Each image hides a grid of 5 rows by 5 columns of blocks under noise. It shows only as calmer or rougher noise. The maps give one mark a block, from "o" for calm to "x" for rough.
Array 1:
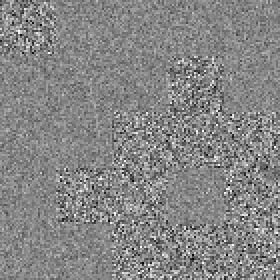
x o o o o
o o o x o
o o x x x
o x x o x
o o x x x
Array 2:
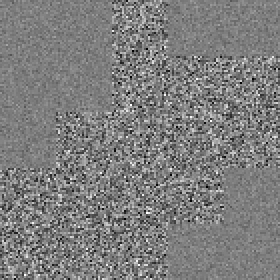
o o x o o
o o x x x
o x x x x
x x x x o
x x x o o
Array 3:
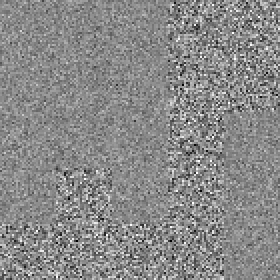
o o o x x
o o o x x
o o o x o
o x o x o
x x x x o
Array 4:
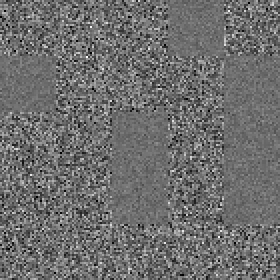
x x x o x
o x x x o
x x o x o
x x o x o
x x x x x
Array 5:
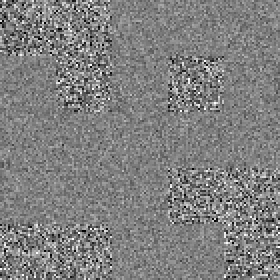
x x o o o
o x o x o
o o o o o
o o o x x
x x o o x
